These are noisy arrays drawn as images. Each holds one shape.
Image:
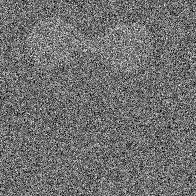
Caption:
light dumbbell
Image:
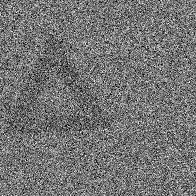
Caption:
dark triangle frame
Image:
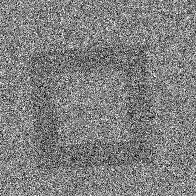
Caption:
dark square frame
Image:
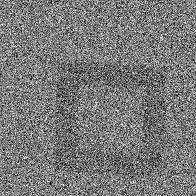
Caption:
dark square frame
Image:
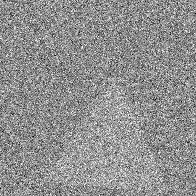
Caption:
light triangle
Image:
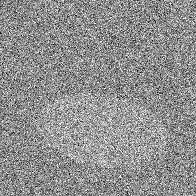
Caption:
light ellipse
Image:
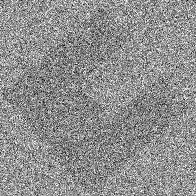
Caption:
dark square with a notch
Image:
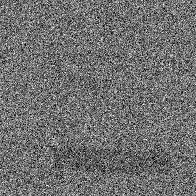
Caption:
dark bar
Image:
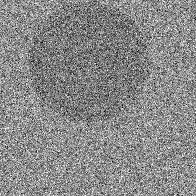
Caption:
dark disc
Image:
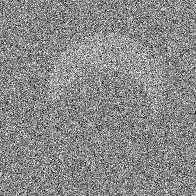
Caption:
light crescent
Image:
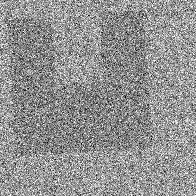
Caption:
dark square with a notch
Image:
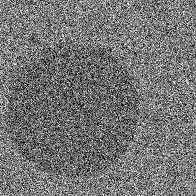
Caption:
dark disc
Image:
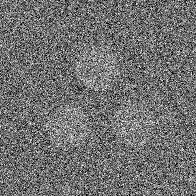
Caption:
light three dots
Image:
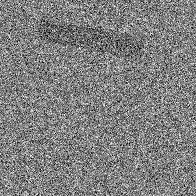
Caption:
dark bar
